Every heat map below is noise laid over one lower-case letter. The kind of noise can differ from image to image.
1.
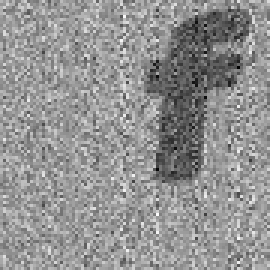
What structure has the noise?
columns of uneven size
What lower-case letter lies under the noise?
f
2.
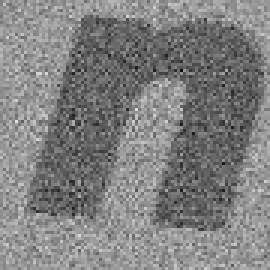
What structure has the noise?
low rank plus noise
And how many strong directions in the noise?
one
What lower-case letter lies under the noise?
n
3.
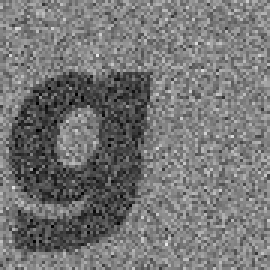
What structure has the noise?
independent entries
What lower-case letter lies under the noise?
g
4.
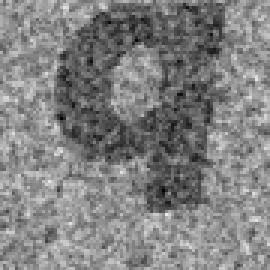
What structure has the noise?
blotchy
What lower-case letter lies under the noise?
q
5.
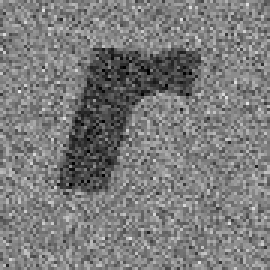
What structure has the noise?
independent entries
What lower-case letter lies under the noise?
r
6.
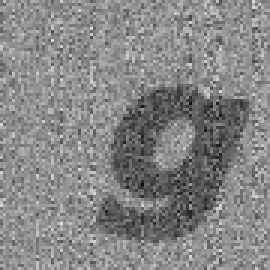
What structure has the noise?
columns of uneven size
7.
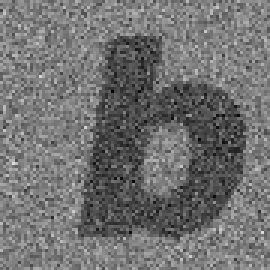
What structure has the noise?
independent entries
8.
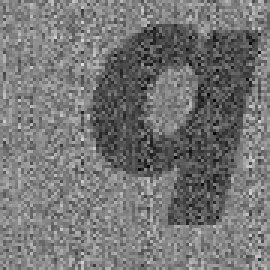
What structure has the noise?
columns of uneven size
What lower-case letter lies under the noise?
q
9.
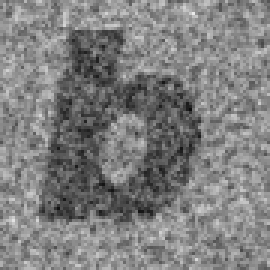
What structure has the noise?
blotchy
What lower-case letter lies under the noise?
b
